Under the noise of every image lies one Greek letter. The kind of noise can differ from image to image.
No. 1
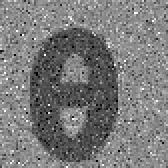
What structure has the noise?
heavy tails
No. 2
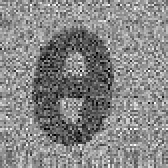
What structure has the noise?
low rank plus noise
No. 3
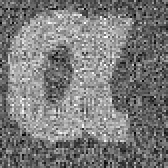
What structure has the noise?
low rank plus noise
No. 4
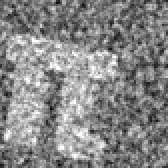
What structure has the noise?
blotchy
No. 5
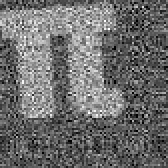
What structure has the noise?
low rank plus noise
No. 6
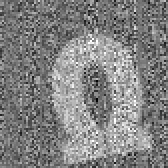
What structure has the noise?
columns of uneven size
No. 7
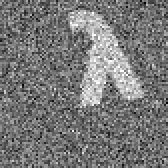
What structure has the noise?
independent entries
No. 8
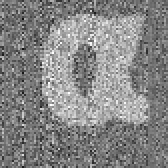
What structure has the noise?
columns of uneven size
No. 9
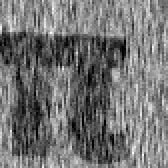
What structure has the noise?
streaked along the columns
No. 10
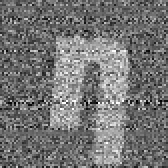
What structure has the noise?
rows of uneven size
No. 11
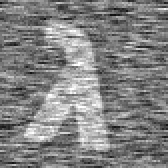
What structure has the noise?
streaked along the rows
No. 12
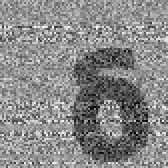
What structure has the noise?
rows of uneven size
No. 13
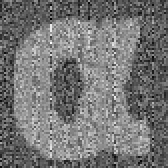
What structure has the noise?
columns of uneven size
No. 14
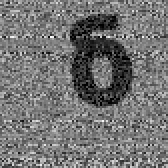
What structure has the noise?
rows of uneven size
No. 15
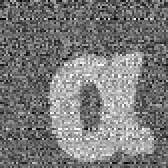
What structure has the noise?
rows of uneven size
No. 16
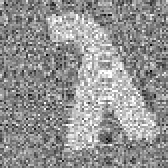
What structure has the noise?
low rank plus noise
